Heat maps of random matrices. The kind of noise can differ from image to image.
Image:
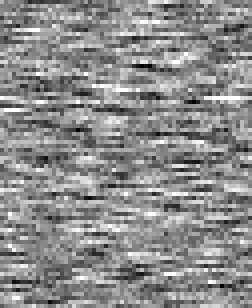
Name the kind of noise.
streaked along the rows
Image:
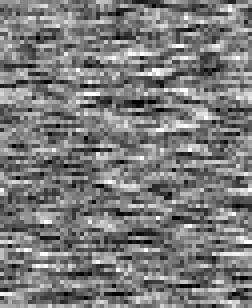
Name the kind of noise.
streaked along the rows
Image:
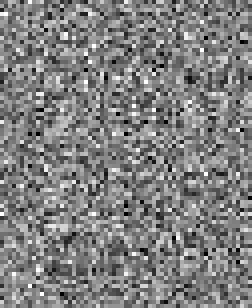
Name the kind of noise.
low rank plus noise
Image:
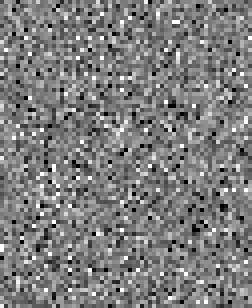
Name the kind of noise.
heavy tails
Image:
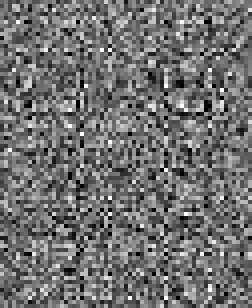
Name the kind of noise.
low rank plus noise
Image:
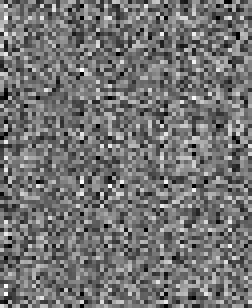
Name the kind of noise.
low rank plus noise
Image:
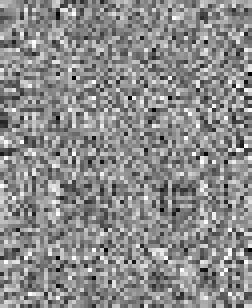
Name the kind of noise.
low rank plus noise
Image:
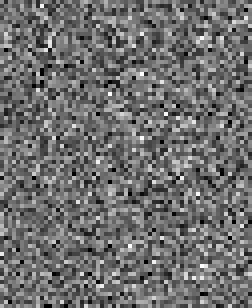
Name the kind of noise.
low rank plus noise
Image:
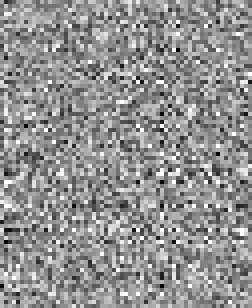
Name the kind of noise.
low rank plus noise
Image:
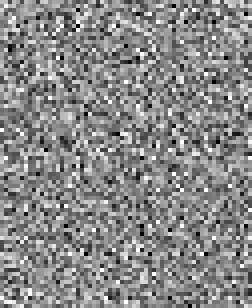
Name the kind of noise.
low rank plus noise
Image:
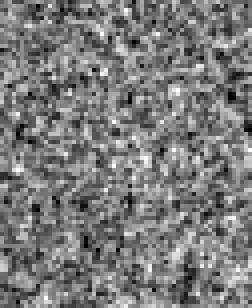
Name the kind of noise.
blotchy
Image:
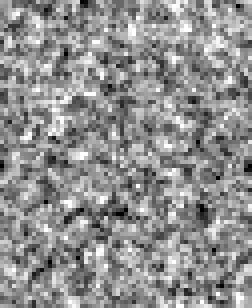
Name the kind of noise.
blotchy
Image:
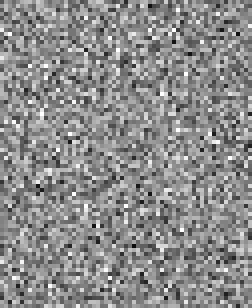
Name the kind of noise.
independent entries
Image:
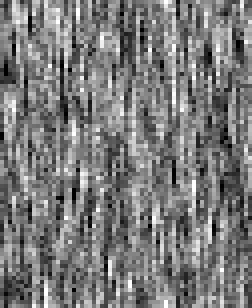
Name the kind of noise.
streaked along the columns
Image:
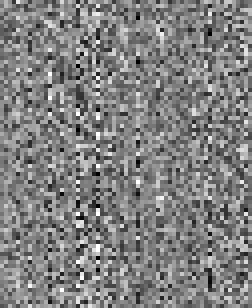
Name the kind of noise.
columns of uneven size
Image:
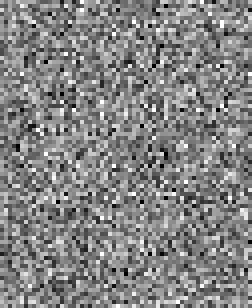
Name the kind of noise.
low rank plus noise
